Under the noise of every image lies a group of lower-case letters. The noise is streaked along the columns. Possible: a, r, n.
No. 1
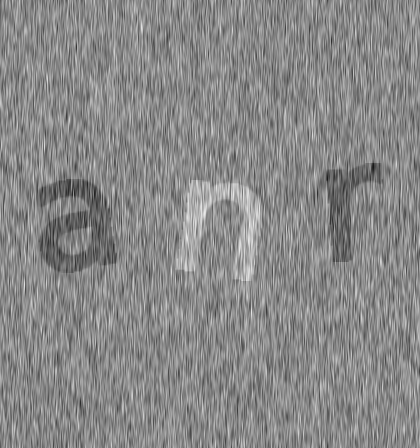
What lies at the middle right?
r
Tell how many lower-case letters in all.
3
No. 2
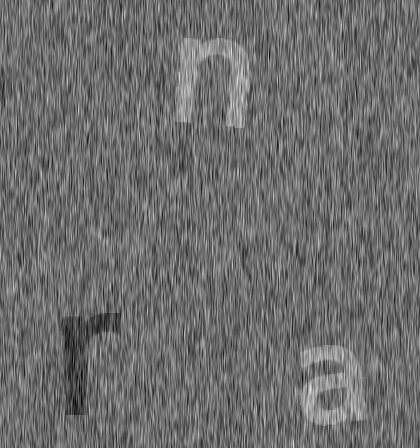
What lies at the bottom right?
a
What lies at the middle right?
nothing
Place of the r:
bottom left
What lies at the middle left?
nothing
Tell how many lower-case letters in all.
3
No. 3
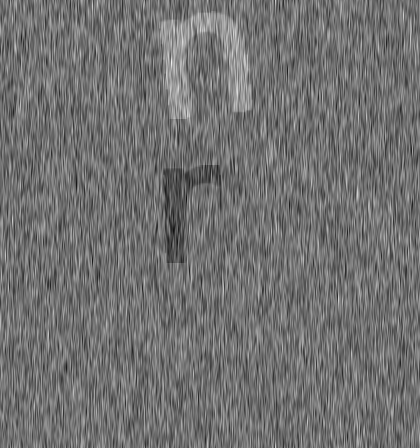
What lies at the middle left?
nothing
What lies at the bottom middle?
nothing
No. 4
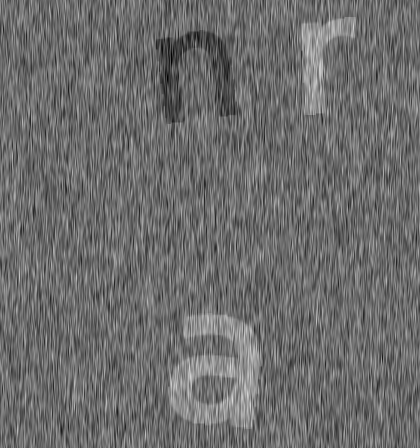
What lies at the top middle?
n
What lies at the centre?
nothing
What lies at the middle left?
nothing
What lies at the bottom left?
nothing
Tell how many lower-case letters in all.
3
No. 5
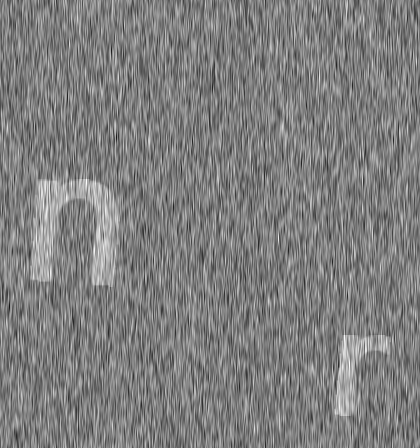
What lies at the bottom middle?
nothing
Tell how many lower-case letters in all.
2
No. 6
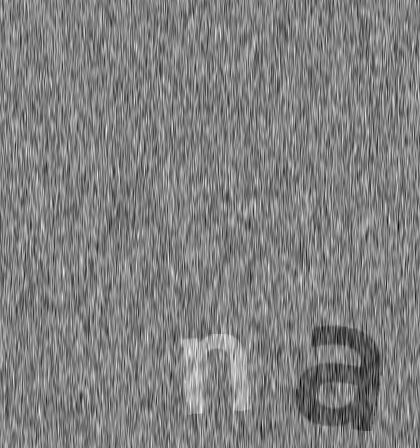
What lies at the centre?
nothing
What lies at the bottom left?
nothing
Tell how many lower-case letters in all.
2
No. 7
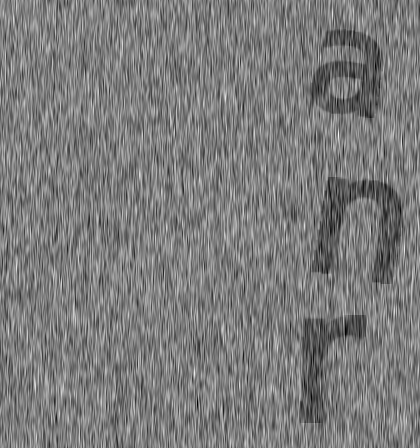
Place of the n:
middle right
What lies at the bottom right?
r
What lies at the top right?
a
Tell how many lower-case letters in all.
3
